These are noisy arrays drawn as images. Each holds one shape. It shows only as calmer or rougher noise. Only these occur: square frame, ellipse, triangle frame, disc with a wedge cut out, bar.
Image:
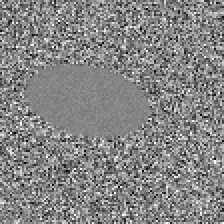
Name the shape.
ellipse
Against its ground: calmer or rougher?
calmer
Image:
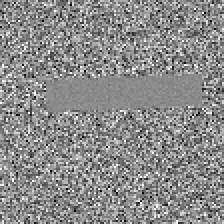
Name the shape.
bar
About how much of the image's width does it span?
two thirds
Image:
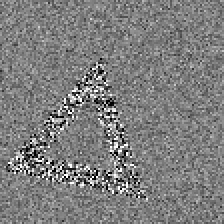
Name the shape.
triangle frame
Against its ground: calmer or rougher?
rougher
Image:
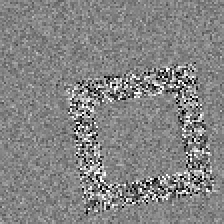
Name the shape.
square frame
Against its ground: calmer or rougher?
rougher
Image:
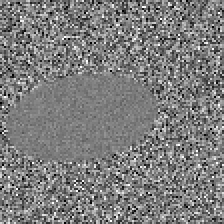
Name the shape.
ellipse
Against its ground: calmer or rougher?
calmer
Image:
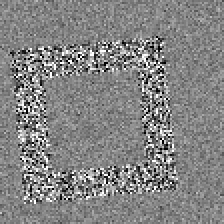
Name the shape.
square frame
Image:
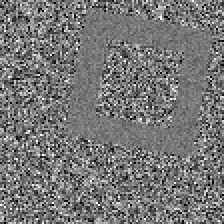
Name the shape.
square frame
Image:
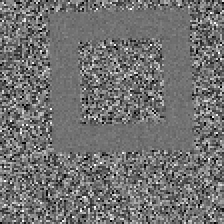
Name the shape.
square frame
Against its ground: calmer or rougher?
calmer
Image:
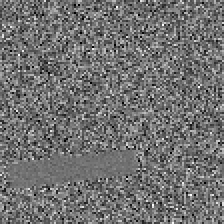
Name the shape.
bar
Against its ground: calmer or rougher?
calmer
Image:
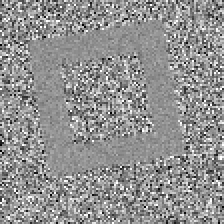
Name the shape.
square frame
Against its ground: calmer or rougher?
calmer
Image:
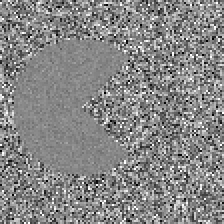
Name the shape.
disc with a wedge cut out
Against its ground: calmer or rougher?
calmer
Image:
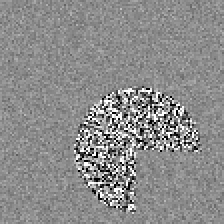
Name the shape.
disc with a wedge cut out
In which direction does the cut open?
down and right
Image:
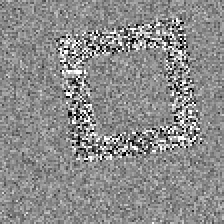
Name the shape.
square frame
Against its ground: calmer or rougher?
rougher
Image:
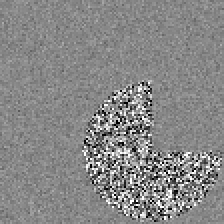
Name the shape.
disc with a wedge cut out
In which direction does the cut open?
up and right
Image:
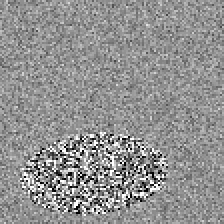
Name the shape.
ellipse
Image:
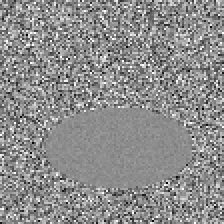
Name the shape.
ellipse
